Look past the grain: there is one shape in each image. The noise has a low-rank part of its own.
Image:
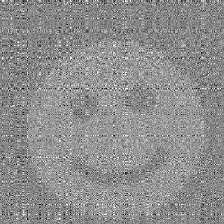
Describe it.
light smiling face
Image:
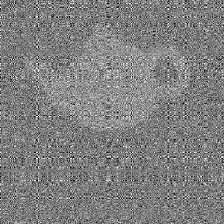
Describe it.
light teapot
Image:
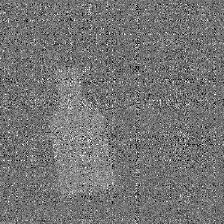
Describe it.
light bottle
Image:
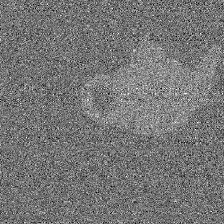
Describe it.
light teapot
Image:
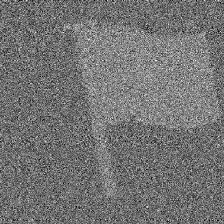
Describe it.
light flag
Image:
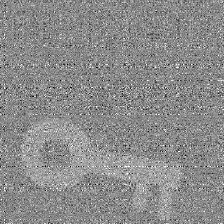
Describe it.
light key
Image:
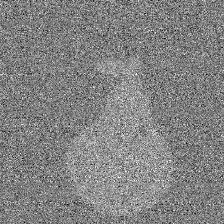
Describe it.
light pear
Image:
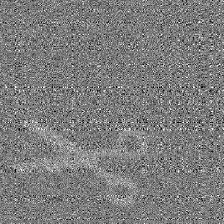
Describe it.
light pair of scissors
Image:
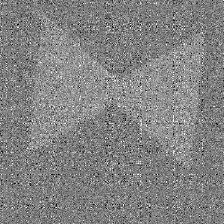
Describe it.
light bow tie
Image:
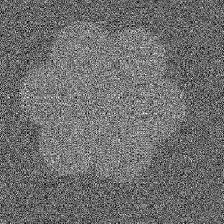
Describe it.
light flower
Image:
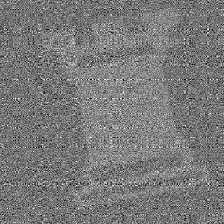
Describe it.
light chess rook
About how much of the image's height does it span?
nearly all
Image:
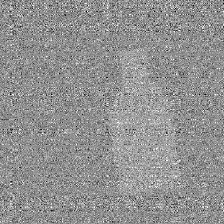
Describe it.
light bottle
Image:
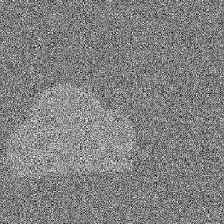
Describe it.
light cloud
